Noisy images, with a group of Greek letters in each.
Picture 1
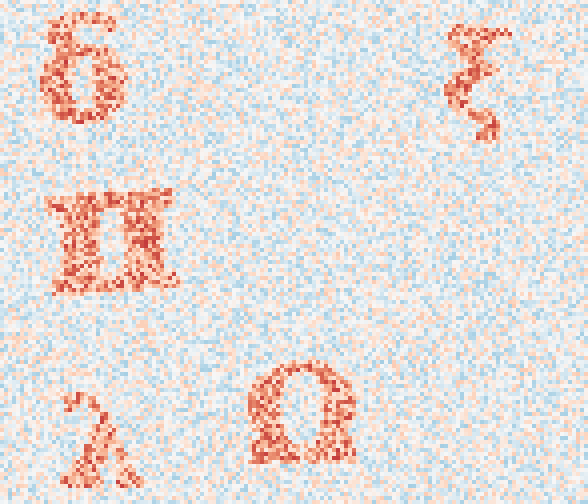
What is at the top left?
delta
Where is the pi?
middle left
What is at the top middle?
nothing
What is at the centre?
nothing
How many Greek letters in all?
5
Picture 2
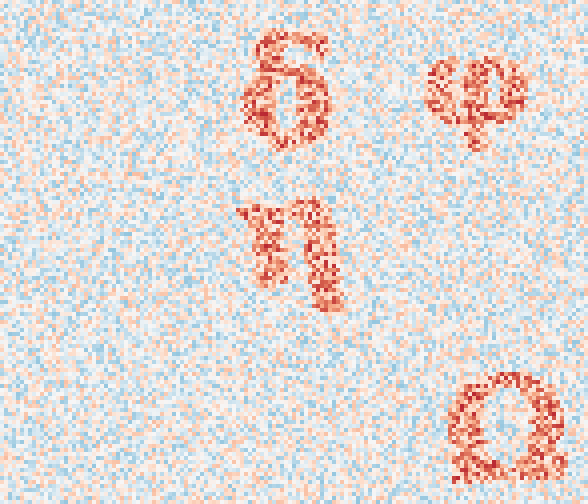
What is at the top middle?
delta
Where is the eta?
centre
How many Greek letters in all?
4
